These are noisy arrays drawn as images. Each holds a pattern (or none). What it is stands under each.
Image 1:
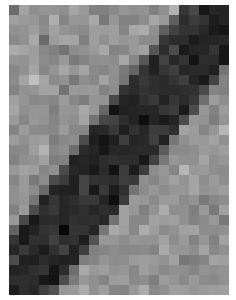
a diagonal band
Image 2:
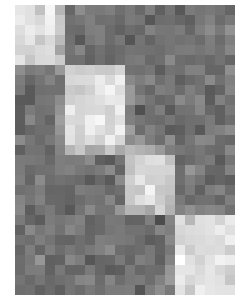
blocks along the diagonal
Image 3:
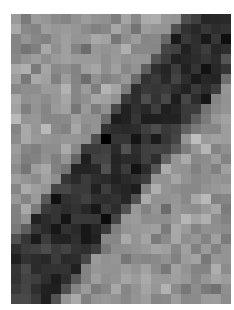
a diagonal band
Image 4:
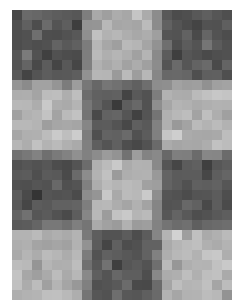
a checkerboard
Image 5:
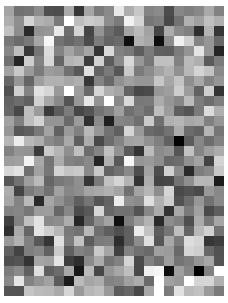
only noise
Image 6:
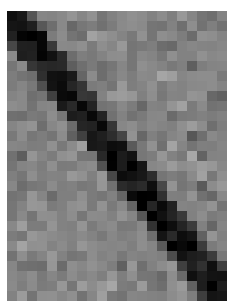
a diagonal band
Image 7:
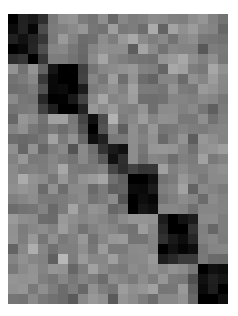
blocks along the diagonal
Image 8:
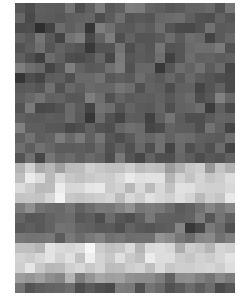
bands of rows
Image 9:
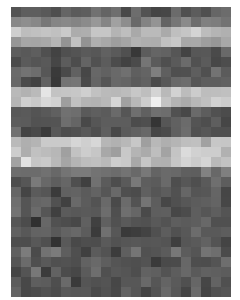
bands of rows
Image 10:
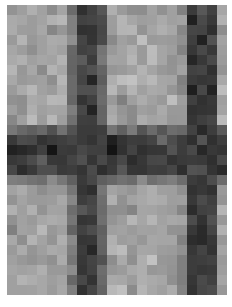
bands of rows crossing bands of columns
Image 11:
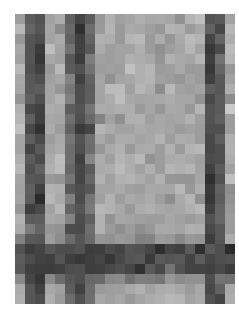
bands of rows crossing bands of columns
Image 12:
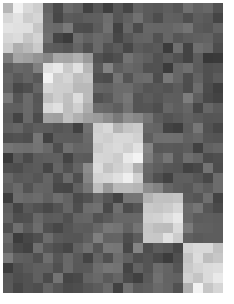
blocks along the diagonal
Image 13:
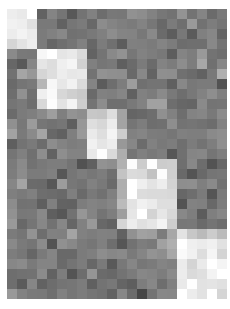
blocks along the diagonal
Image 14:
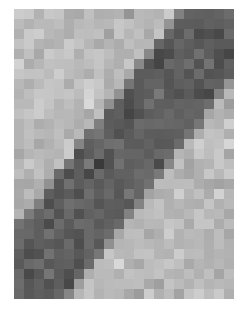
a diagonal band
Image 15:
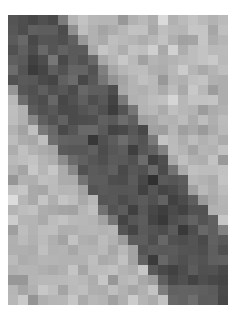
a diagonal band
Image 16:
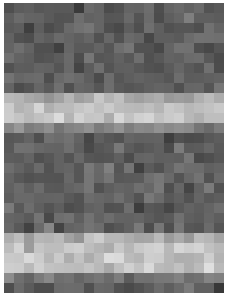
bands of rows
